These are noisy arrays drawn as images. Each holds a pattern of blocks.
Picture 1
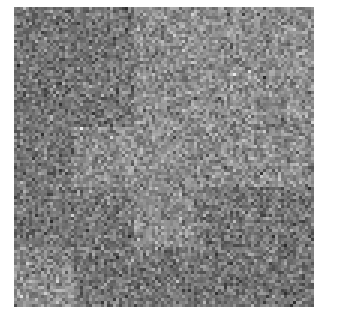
mirrored about the diagonal from the bottom left
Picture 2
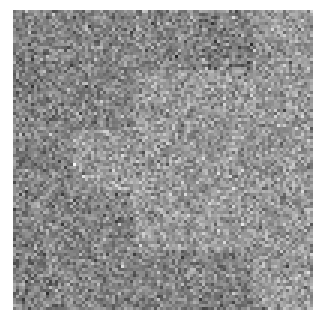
top and bottom mirror each other
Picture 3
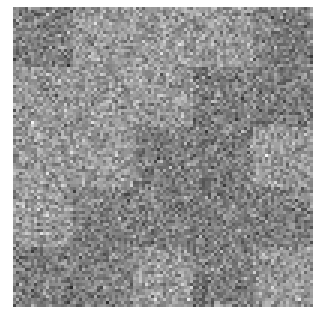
mirrored about the diagonal from the top left
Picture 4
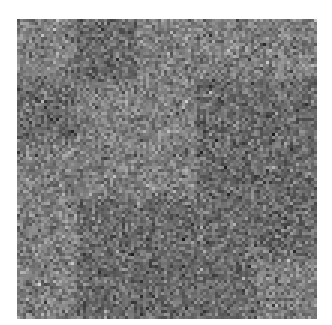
mirrored about the diagonal from the top left
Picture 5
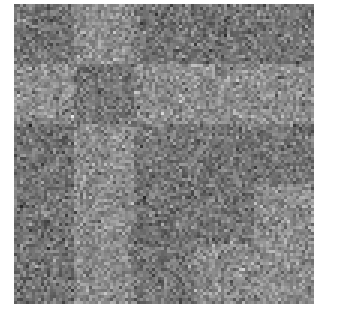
mirrored about the diagonal from the top left
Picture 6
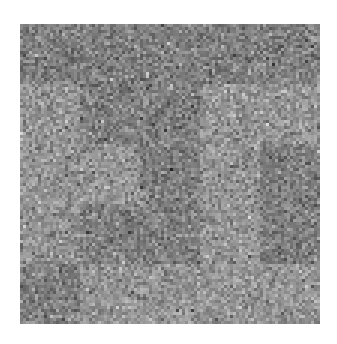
no symmetry
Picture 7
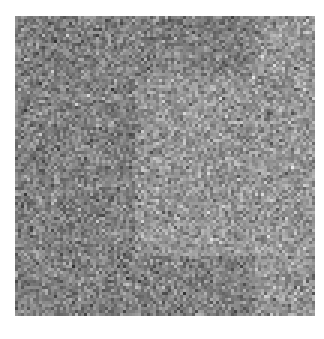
top and bottom mirror each other
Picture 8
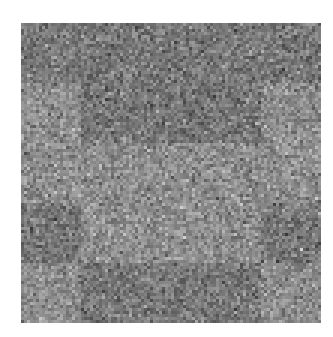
left and right mirror each other
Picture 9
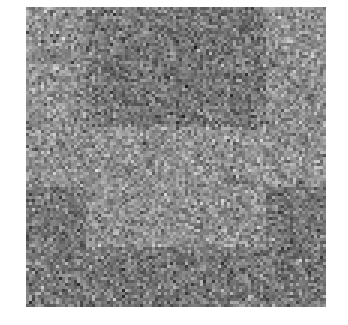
left and right mirror each other
